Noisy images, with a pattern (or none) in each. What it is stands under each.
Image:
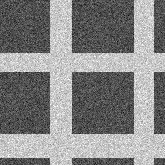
bands of rows crossing bands of columns
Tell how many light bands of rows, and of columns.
2 and 2
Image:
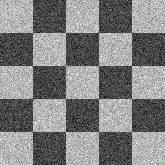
a checkerboard
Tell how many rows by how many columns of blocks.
5 by 5
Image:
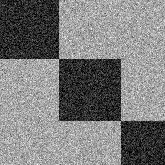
blocks along the diagonal
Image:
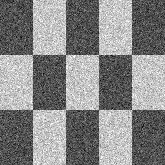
a checkerboard
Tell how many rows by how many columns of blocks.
3 by 5
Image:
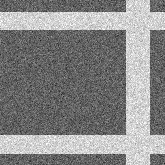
bands of rows crossing bands of columns
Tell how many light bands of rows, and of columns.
2 and 1
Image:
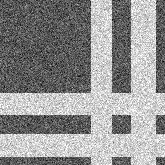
bands of rows crossing bands of columns
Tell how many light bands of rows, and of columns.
2 and 2
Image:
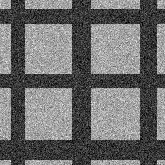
bands of rows crossing bands of columns
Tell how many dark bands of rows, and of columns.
3 and 3
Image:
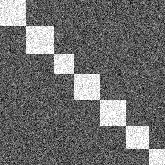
blocks along the diagonal
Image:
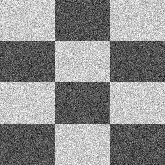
a checkerboard
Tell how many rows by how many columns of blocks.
4 by 3
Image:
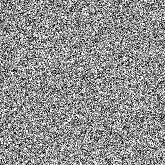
only noise
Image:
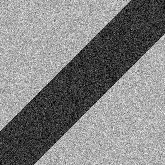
a diagonal band
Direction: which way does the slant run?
bottom left to top right
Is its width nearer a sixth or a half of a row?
a half
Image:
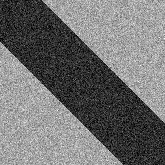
a diagonal band
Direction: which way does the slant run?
top left to bottom right
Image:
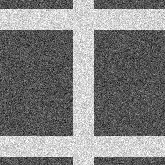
bands of rows crossing bands of columns
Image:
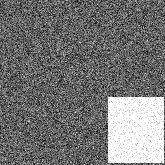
one block
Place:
bottom right
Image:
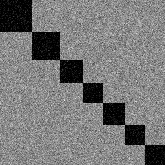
blocks along the diagonal
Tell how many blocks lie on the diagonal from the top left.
7
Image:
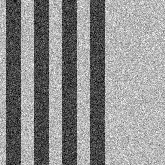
bands of columns
